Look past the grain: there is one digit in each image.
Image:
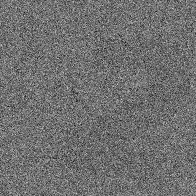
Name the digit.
2
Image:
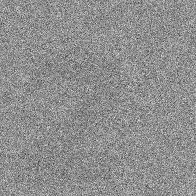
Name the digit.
2
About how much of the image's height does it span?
two thirds
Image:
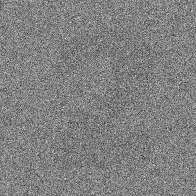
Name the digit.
2
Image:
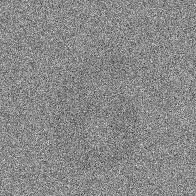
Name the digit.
6
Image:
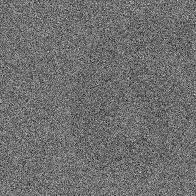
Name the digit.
6
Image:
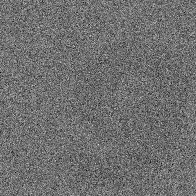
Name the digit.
9
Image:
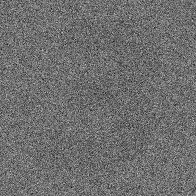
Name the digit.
3
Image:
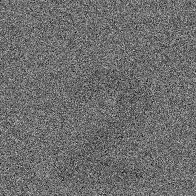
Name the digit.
2
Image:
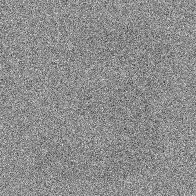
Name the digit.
3
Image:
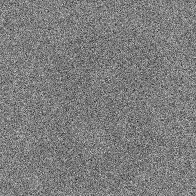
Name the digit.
8
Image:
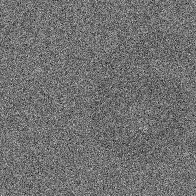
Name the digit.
6
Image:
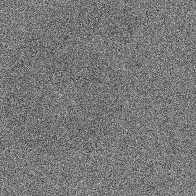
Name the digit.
6
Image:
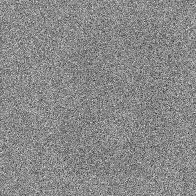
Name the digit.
8
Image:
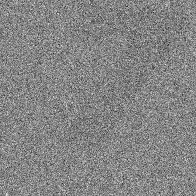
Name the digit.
7
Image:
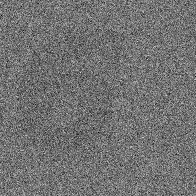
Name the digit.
6
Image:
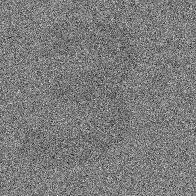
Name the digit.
3
